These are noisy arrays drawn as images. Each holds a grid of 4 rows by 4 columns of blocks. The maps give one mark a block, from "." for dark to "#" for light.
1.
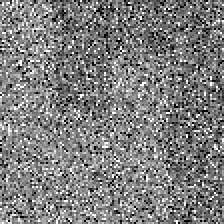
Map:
# . . .
# . # .
# # # .
# # # .
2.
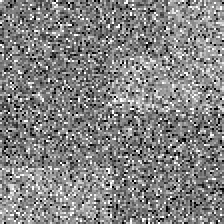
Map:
. . . #
. . # #
. . . .
# # . .
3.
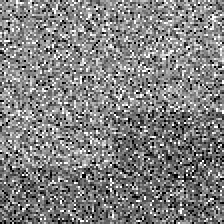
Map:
# # # #
# # # #
# # . .
. . . .
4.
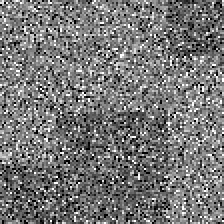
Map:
# # # .
# # # #
# . . #
. . . #
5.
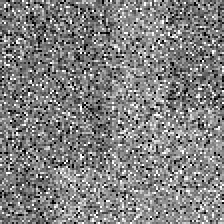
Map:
. . # .
. . # .
. . # #
. # # #
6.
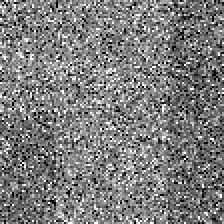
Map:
# # # .
# # # .
. # # .
. # # .
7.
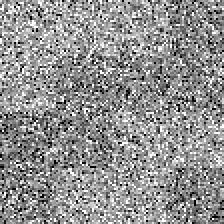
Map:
# # # .
# . . .
. . # #
. # # .
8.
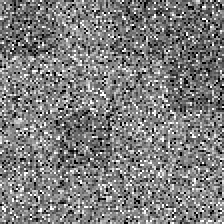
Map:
. # . .
# # # .
# . # #
# # # #
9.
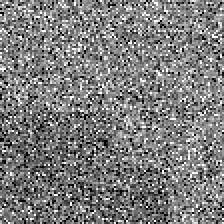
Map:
# # # #
# # # #
. . # #
. . . #
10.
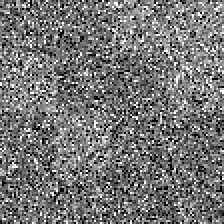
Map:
. . # #
# . . #
. # . .
. . . .
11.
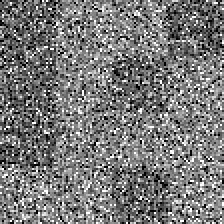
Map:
. # # .
. # . #
. # # #
# # . #
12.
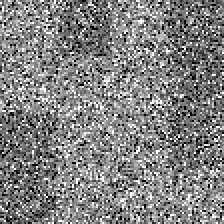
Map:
# . # .
# # # .
. # # .
. # # #
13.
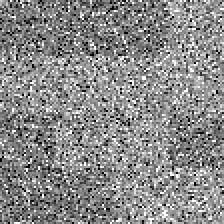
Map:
. . . #
# # # #
. # # .
. . # #
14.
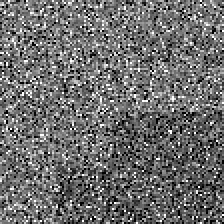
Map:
# # # #
# # # #
# # . .
# . . .
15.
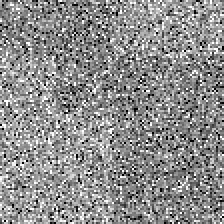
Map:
. . # #
# . . .
# # . .
# # . .
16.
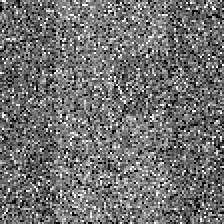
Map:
. # # .
. # . .
. # # .
. # # .
